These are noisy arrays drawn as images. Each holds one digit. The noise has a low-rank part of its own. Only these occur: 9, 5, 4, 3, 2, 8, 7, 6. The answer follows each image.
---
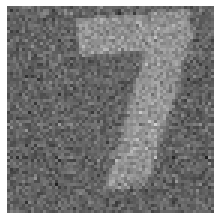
light 7
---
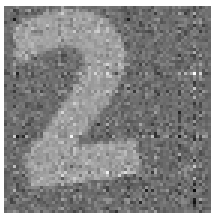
light 2
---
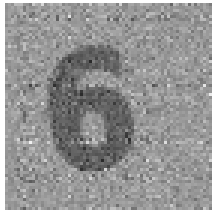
dark 6
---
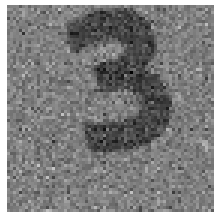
dark 3
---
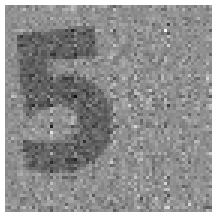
dark 5
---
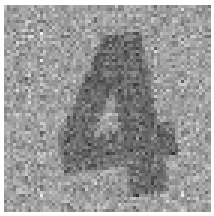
dark 4
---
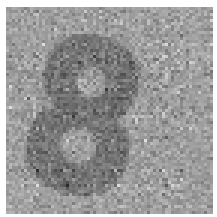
dark 8
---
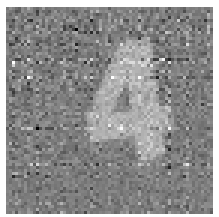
light 4
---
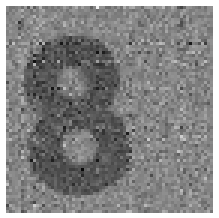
dark 8
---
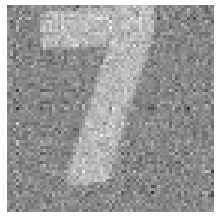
light 7
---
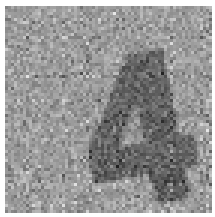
dark 4
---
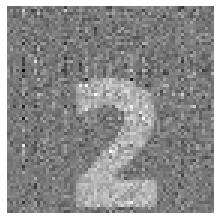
light 2
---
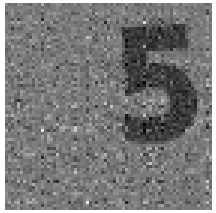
dark 5
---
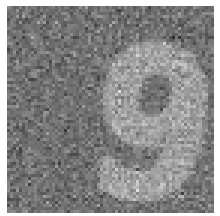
light 9
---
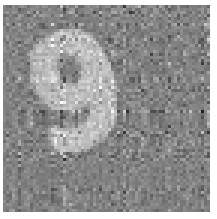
light 9
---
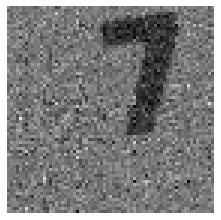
dark 7
